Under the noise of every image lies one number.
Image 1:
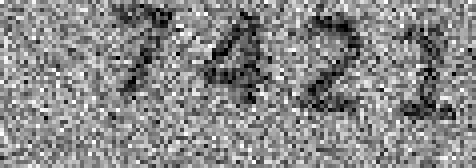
7421
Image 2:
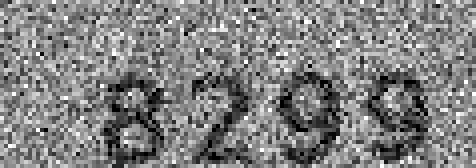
8299
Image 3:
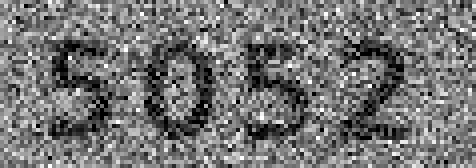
5052
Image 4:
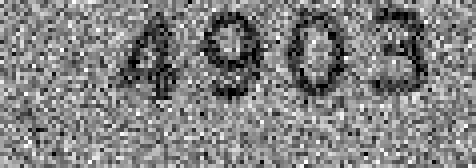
4903
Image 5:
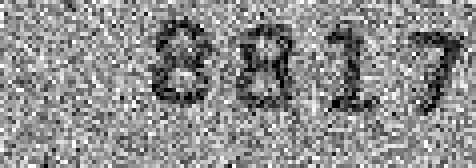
8817
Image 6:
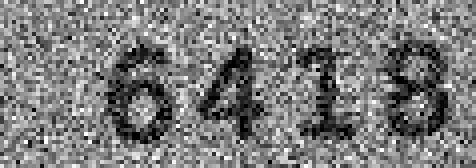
6418
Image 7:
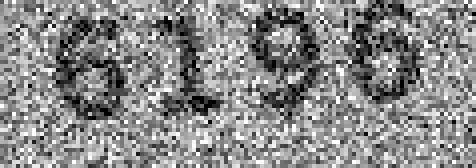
6196
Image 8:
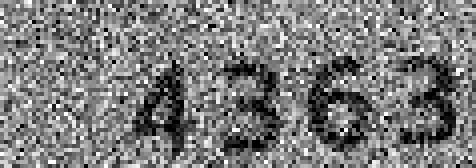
4363
